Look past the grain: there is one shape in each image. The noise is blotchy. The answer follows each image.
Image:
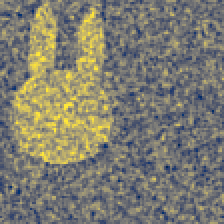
light rabbit's head
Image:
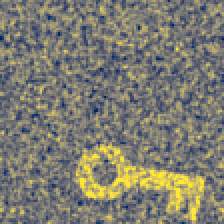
light key
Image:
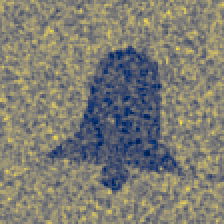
dark bell
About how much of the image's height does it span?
two thirds
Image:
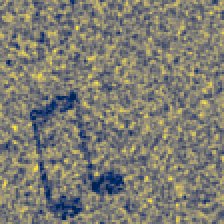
dark pair of musical notes
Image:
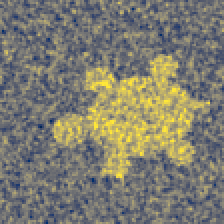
light turtle
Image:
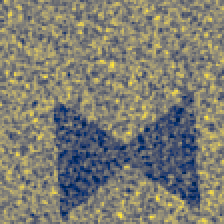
dark bow tie
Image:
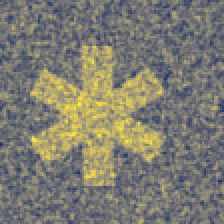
light asterisk
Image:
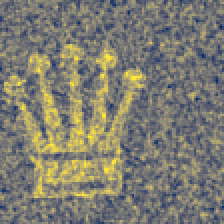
light chess queen
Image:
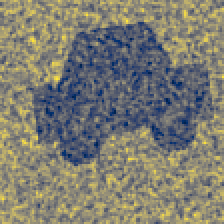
dark car
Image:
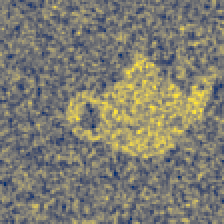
light teapot
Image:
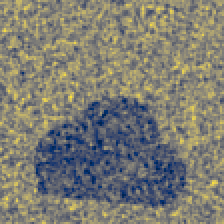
dark cloud
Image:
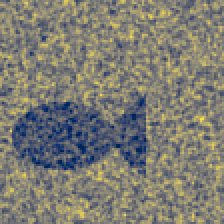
dark fish
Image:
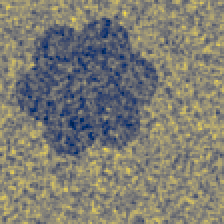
dark flower
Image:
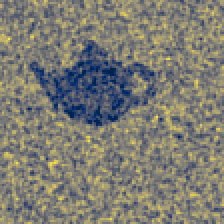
dark teapot
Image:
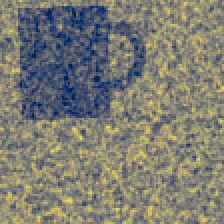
dark cup
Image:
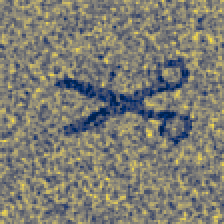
dark pair of scissors
